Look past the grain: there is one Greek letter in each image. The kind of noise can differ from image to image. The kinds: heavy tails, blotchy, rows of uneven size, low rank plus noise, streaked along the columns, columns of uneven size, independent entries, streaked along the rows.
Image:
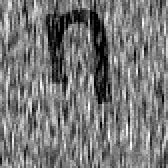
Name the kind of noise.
streaked along the columns
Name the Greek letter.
eta
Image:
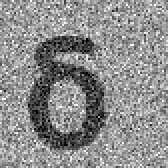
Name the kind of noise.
independent entries
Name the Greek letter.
delta
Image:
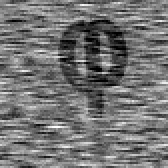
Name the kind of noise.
streaked along the rows
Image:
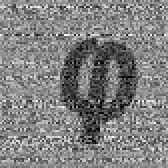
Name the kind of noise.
rows of uneven size
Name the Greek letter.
phi
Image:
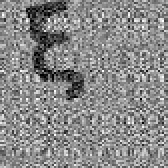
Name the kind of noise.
low rank plus noise
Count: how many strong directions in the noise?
two
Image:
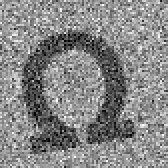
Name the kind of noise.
low rank plus noise
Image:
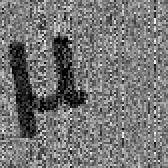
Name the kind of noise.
columns of uneven size
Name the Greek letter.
mu
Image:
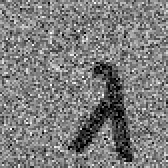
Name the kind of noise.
independent entries
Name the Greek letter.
lambda
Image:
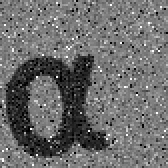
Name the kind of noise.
heavy tails
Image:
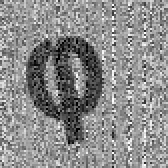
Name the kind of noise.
columns of uneven size
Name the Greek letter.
phi
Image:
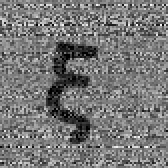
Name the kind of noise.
rows of uneven size
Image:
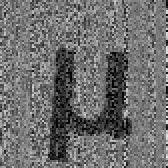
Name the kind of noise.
columns of uneven size
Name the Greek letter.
mu
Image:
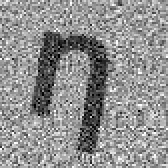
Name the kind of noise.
low rank plus noise
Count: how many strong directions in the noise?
five to eight
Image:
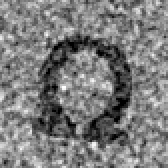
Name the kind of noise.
blotchy
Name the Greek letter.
omega
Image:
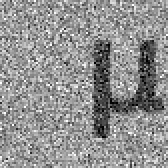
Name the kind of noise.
independent entries
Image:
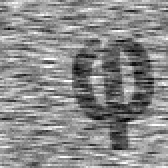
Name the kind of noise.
streaked along the rows
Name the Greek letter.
phi
